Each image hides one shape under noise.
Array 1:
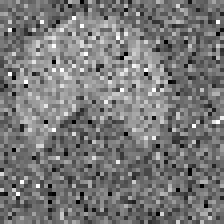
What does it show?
light disc with a wedge cut out
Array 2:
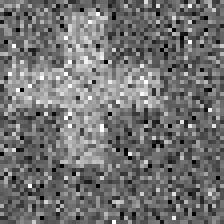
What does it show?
light cross
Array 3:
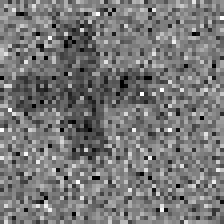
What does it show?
dark cross
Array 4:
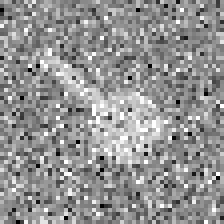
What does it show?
light lollipop
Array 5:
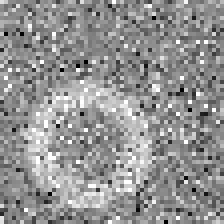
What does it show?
light ring
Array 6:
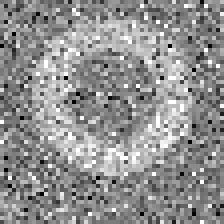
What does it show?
light ring
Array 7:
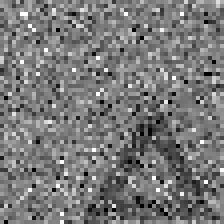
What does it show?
dark triangle frame
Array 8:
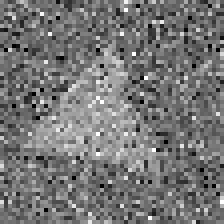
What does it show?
light triangle
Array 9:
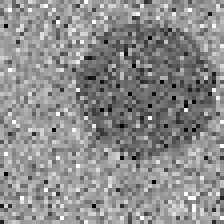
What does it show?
dark disc
